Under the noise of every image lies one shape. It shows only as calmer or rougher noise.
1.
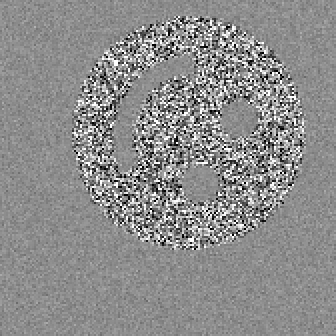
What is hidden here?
rough smiling face
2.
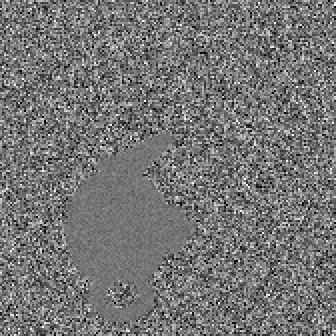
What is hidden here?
calm teapot
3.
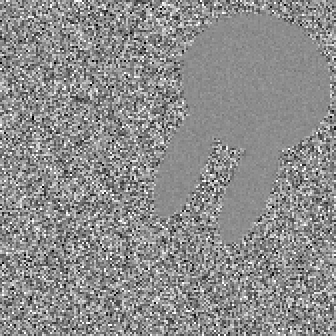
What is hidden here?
calm rabbit's head
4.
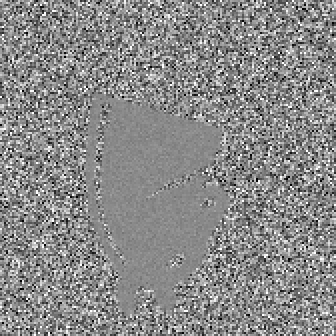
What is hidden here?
calm chess knight
